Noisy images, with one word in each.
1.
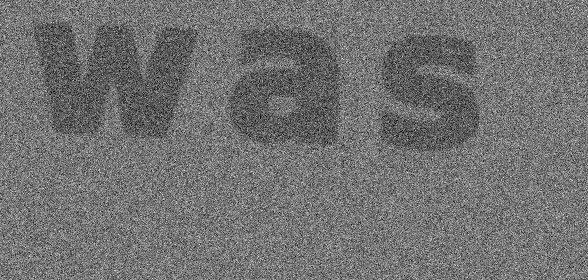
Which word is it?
was
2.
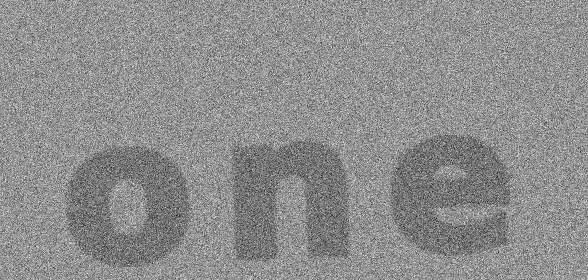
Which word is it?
one
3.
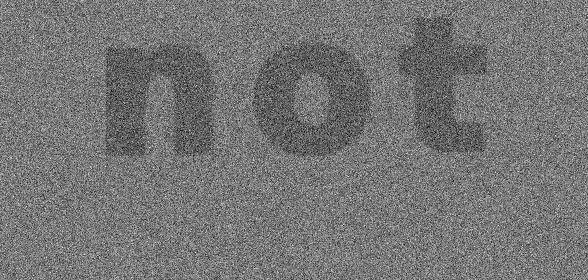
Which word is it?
not
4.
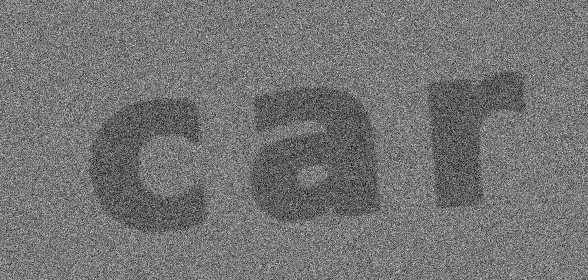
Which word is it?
car
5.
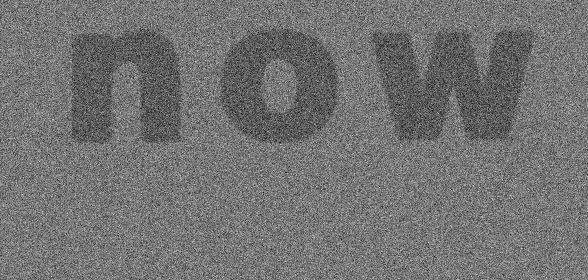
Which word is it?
now
